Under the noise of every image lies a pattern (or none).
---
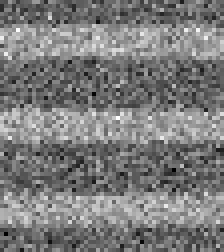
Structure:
horizontal stripes
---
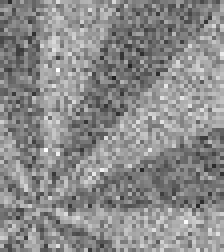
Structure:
spokes from one point
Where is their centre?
bottom left
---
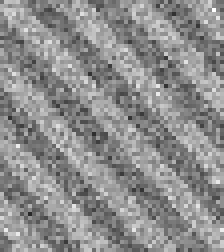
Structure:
diagonal stripes
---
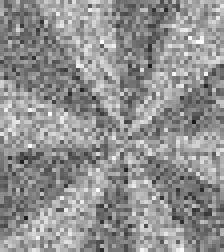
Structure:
spokes from one point
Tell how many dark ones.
6
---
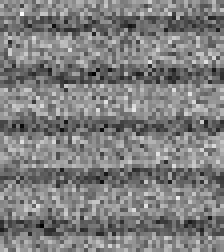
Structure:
horizontal stripes
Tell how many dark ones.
5
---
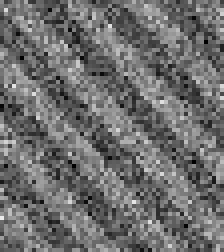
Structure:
diagonal stripes
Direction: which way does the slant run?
top left to bottom right
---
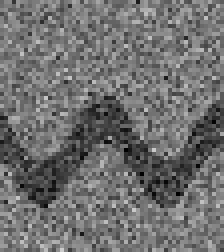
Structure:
a wavy band
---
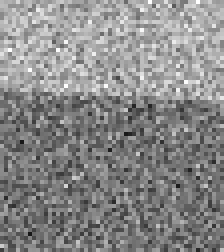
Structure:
a sharp edge
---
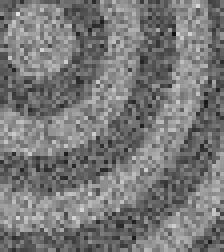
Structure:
rings round one point
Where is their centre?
top left
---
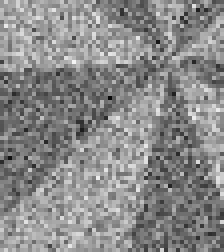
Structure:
spokes from one point
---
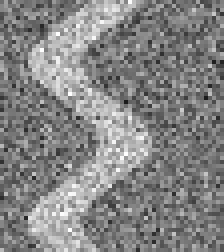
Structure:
a wavy band
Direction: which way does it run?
top to bottom
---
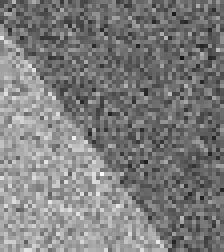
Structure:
a sharp edge
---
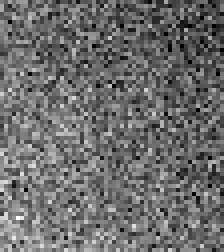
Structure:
a smooth slope
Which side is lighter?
bottom left
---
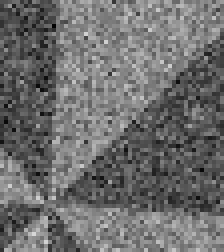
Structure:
spokes from one point
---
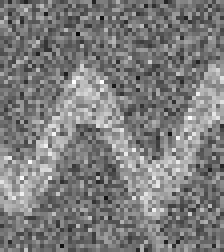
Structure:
a wavy band
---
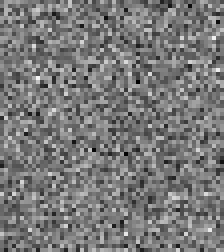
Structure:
only noise
